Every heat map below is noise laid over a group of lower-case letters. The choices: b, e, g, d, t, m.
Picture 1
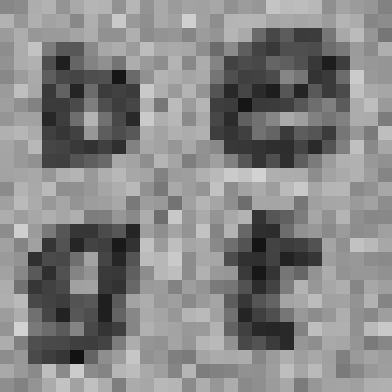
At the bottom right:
t
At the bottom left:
g
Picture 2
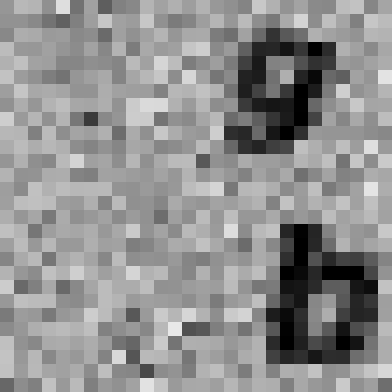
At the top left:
nothing
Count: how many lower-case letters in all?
2
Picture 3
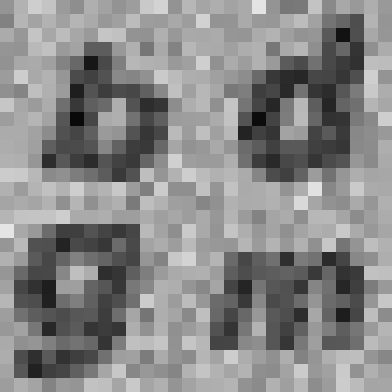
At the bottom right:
m
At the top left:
b
